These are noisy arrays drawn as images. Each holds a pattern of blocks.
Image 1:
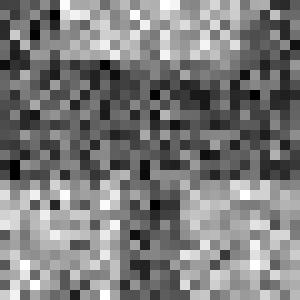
left and right mirror each other
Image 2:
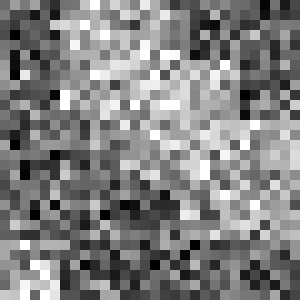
mirrored about the diagonal from the bottom left
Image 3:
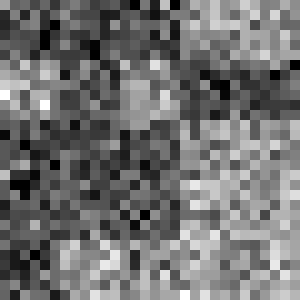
no symmetry
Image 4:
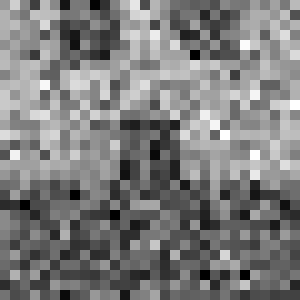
left and right mirror each other
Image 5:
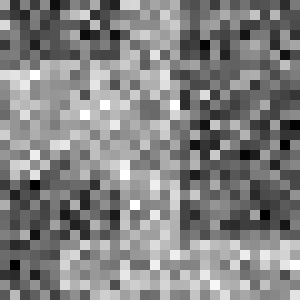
no symmetry
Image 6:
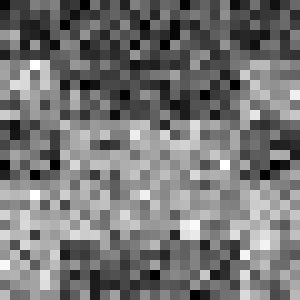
left and right mirror each other
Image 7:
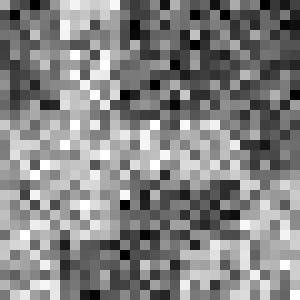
no symmetry
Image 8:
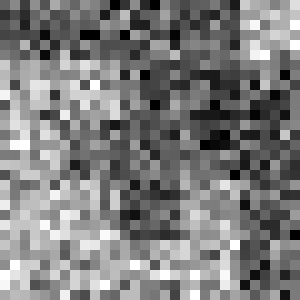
mirrored about the diagonal from the bottom left
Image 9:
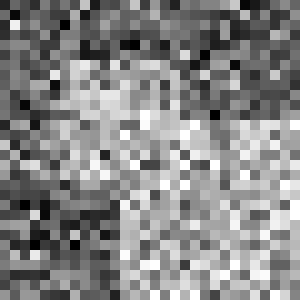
mirrored about the diagonal from the top left
